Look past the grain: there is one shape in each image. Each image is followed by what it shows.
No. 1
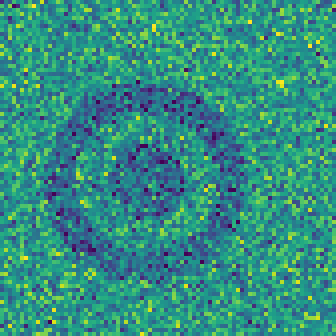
bullseye
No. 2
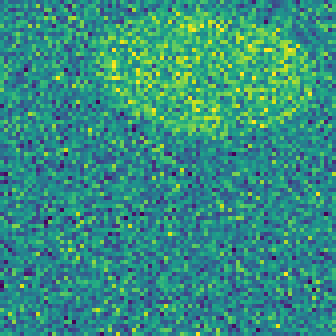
ellipse
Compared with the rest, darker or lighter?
lighter
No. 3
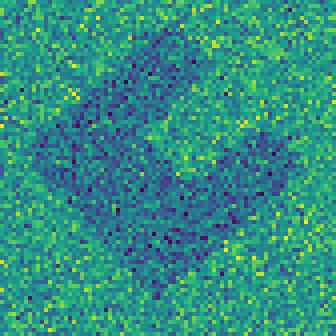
square with a notch
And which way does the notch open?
up and right
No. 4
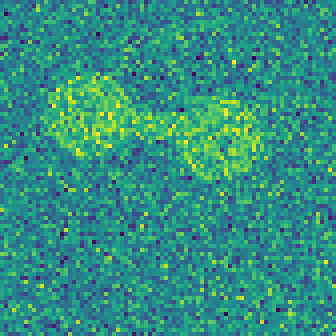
dumbbell
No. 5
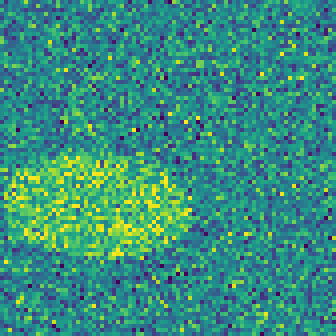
ellipse
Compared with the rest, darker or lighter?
lighter
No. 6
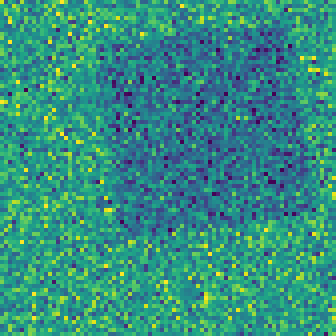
square
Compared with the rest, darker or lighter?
darker
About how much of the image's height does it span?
two thirds
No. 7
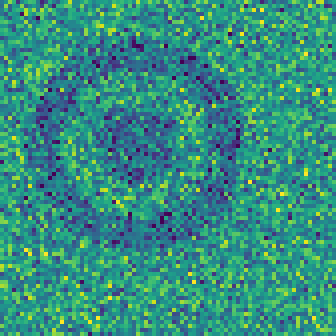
bullseye
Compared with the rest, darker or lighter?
darker
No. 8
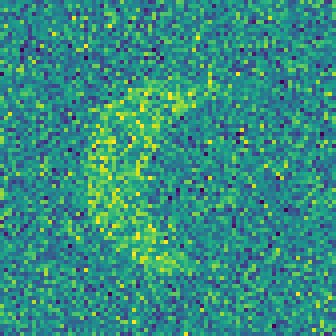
crescent
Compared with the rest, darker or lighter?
lighter
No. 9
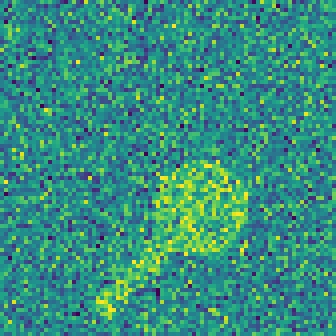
lollipop
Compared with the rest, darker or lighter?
lighter
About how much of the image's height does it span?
half
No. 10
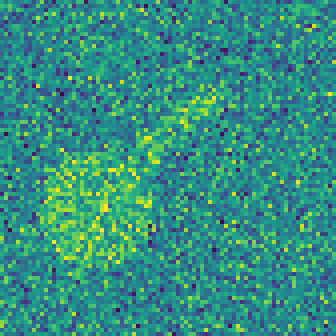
lollipop
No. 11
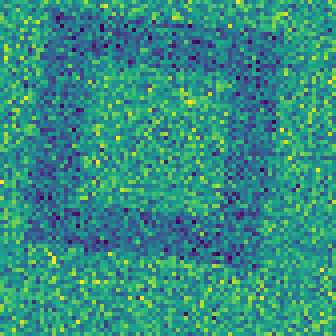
square frame
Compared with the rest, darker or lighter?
darker
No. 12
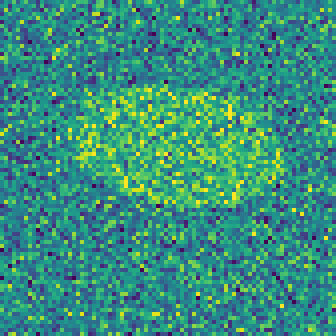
ellipse
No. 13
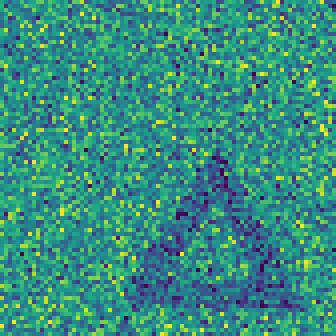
triangle frame
